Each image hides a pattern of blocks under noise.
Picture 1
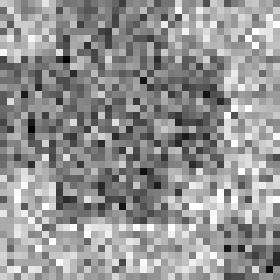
mirrored about the diagonal from the top left
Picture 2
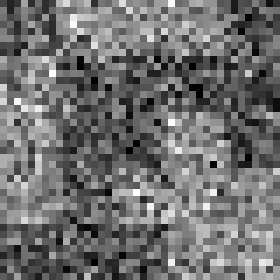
mirrored about the diagonal from the top left
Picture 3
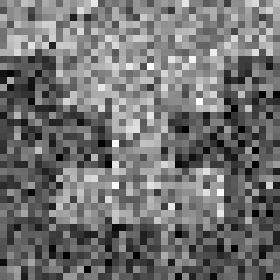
left and right mirror each other
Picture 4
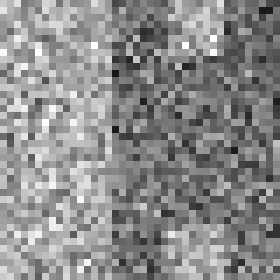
top and bottom mirror each other
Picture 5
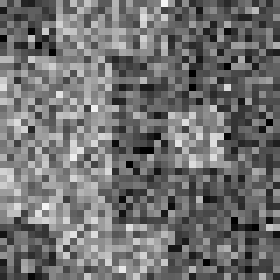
top and bottom mirror each other
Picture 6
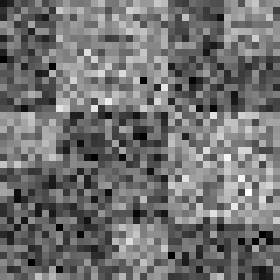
mirrored about the diagonal from the bottom left
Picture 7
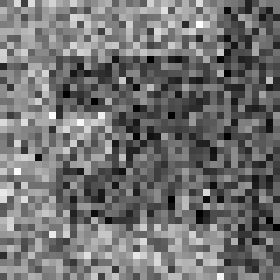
top and bottom mirror each other
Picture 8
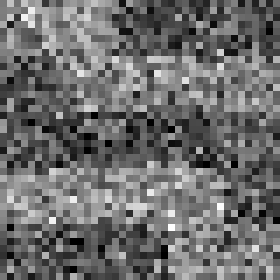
the same after a half turn
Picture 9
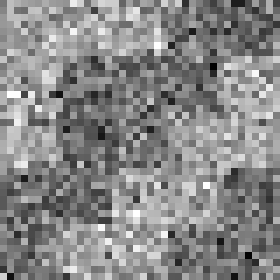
mirrored about the diagonal from the top left
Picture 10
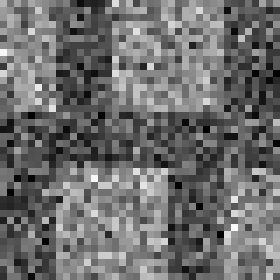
the same after a half turn
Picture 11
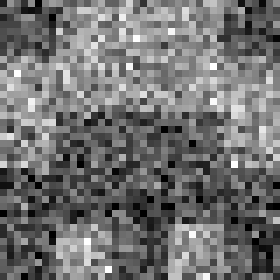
left and right mirror each other
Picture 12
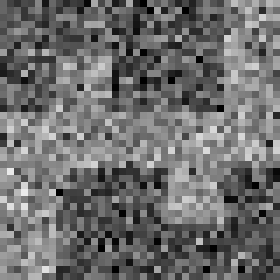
the same after a half turn
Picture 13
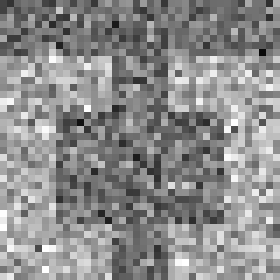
left and right mirror each other
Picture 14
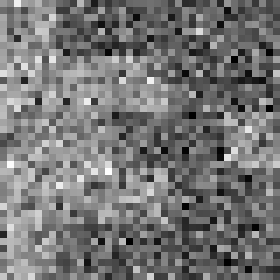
top and bottom mirror each other
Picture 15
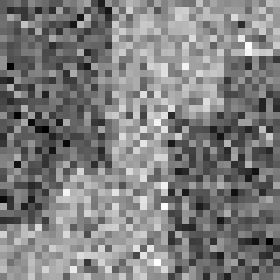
the same after a half turn
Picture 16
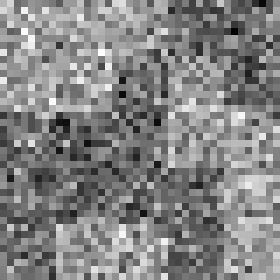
no symmetry
